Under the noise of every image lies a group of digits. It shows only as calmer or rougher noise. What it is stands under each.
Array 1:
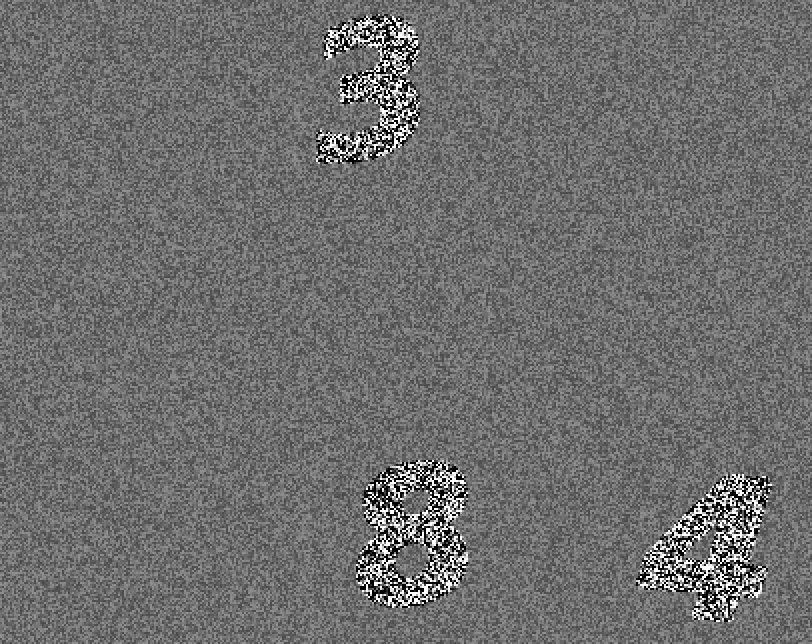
top middle: 3; bottom middle: 8; bottom right: 4
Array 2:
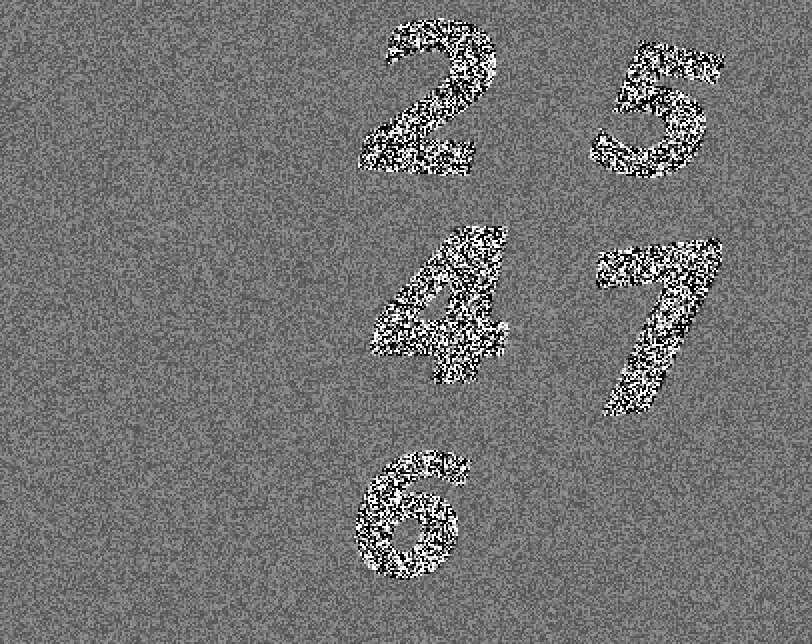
top middle: 2; top right: 5; centre: 4; middle right: 7; bottom middle: 6
